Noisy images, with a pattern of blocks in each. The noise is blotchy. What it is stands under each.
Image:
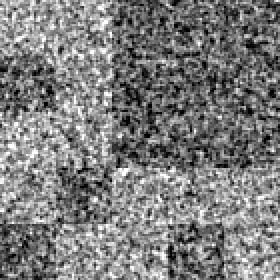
mirrored about the diagonal from the bottom left
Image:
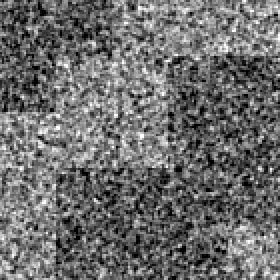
mirrored about the diagonal from the top left
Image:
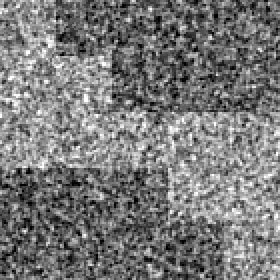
the same after a half turn
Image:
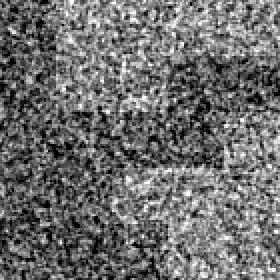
no symmetry
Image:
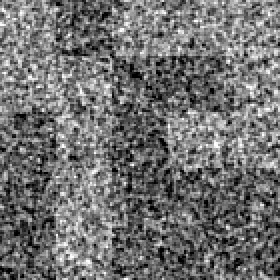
no symmetry
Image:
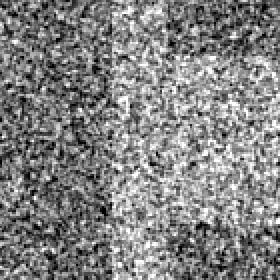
top and bottom mirror each other
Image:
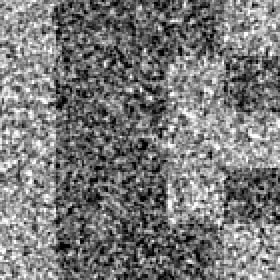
top and bottom mirror each other
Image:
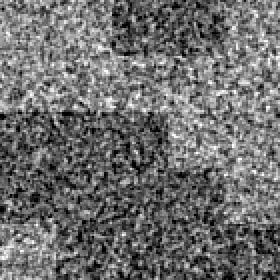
no symmetry
